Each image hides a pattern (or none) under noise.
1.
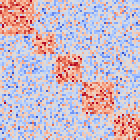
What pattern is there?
blocks along the diagonal
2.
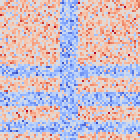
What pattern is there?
bands of rows crossing bands of columns
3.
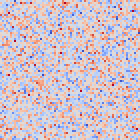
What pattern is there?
only noise
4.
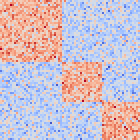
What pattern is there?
blocks along the diagonal
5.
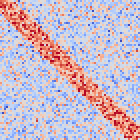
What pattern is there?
a diagonal band
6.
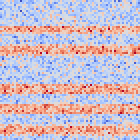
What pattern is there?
bands of rows
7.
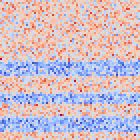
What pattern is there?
bands of rows
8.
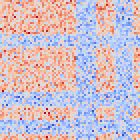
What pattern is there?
bands of rows crossing bands of columns
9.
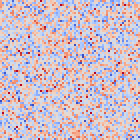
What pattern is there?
only noise
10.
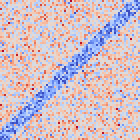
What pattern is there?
a diagonal band
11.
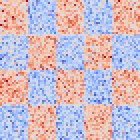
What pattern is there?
a checkerboard
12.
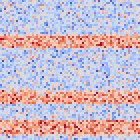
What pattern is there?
bands of rows
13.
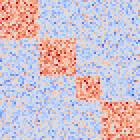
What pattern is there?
blocks along the diagonal
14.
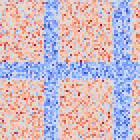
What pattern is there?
bands of rows crossing bands of columns
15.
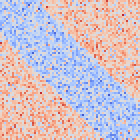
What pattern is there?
a diagonal band
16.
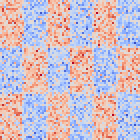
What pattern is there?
a checkerboard
